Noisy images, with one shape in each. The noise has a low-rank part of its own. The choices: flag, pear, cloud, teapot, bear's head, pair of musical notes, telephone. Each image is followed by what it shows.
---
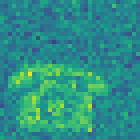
telephone
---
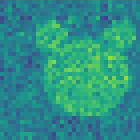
bear's head
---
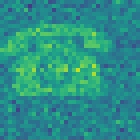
telephone
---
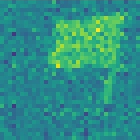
flag
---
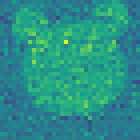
bear's head
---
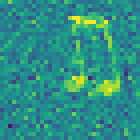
pair of musical notes
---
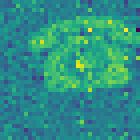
telephone
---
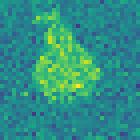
pear
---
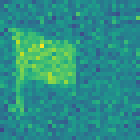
flag
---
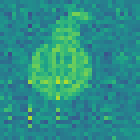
pear
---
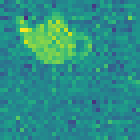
teapot
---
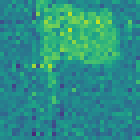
flag
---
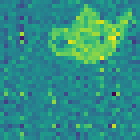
teapot
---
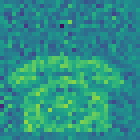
telephone
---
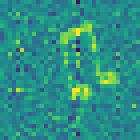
pair of musical notes
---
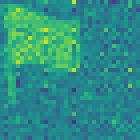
flag
